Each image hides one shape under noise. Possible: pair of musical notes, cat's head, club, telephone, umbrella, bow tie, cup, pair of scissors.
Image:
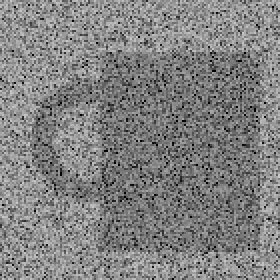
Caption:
dark cup
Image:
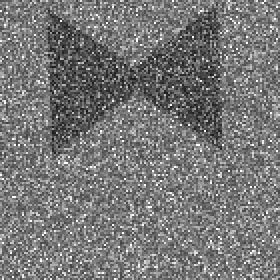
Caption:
dark bow tie
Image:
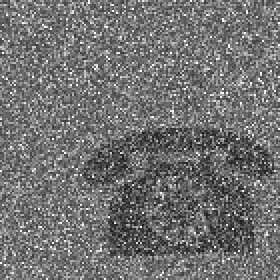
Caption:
dark telephone
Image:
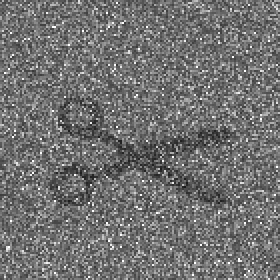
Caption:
dark pair of scissors
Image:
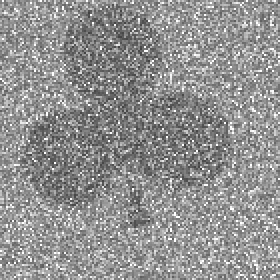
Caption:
dark club
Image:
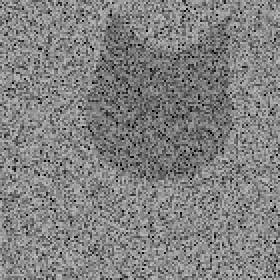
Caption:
dark cat's head
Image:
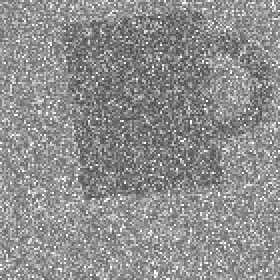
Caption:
dark cup
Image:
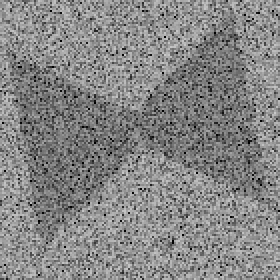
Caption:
dark bow tie
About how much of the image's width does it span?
nearly all
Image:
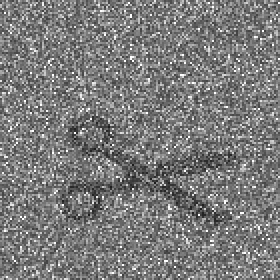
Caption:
dark pair of scissors
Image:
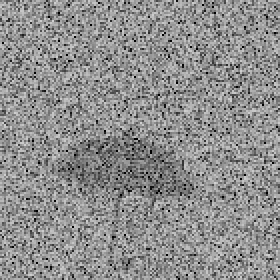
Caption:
dark umbrella
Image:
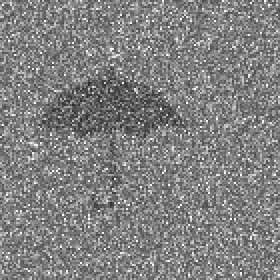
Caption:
dark umbrella
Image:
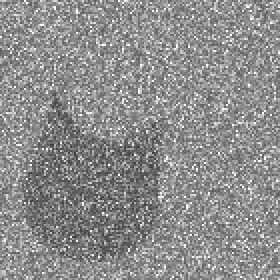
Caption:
dark cat's head
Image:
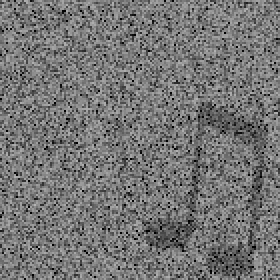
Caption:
dark pair of musical notes
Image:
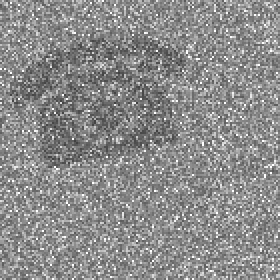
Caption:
dark telephone
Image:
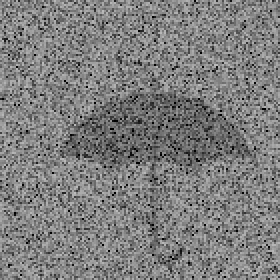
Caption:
dark umbrella
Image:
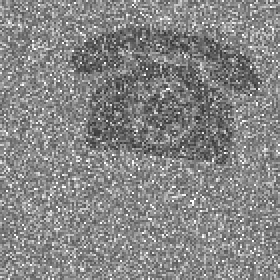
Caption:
dark telephone
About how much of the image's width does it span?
two thirds
